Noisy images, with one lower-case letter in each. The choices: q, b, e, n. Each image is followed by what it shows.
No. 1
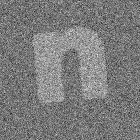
n
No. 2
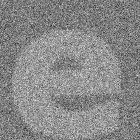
e
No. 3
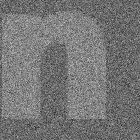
n
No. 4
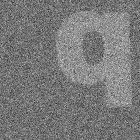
q
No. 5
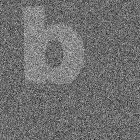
b
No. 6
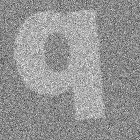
q
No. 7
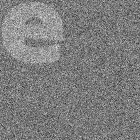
e
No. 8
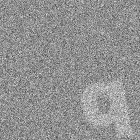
q
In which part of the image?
bottom right
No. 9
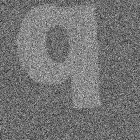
q
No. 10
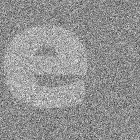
e
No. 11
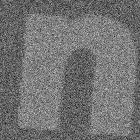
n
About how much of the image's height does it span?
nearly all
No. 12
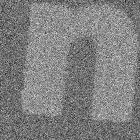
n
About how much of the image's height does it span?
nearly all
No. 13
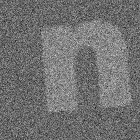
n
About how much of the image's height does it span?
two thirds
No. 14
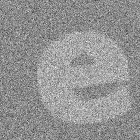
e
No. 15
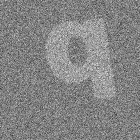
q
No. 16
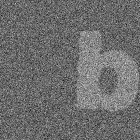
b
